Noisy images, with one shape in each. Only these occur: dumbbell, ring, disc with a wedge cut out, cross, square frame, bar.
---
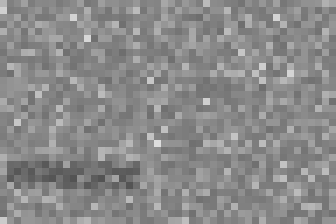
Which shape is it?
bar
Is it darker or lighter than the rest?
darker
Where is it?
bottom left
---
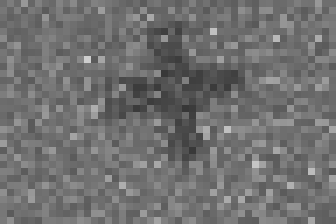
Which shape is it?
cross
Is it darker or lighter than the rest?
darker
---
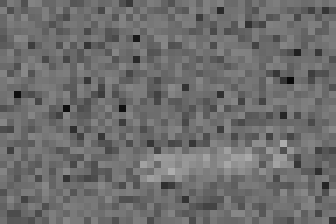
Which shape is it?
bar
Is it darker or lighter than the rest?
lighter
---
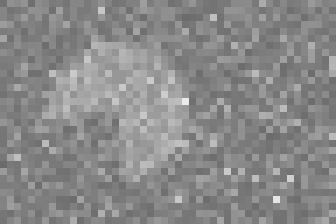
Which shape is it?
disc with a wedge cut out
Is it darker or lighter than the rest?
lighter
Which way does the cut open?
down and left
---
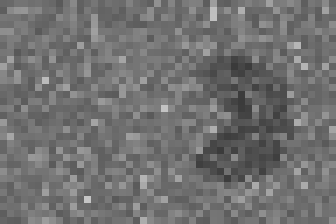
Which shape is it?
disc with a wedge cut out
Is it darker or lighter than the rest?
darker
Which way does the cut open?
left
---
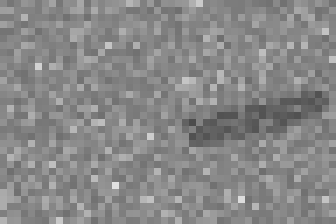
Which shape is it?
bar
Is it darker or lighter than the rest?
darker
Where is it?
middle right
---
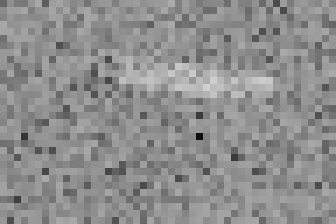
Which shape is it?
bar
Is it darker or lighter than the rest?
lighter
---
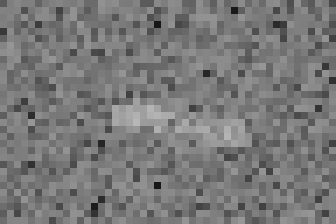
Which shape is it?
bar
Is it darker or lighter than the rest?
lighter
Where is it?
centre
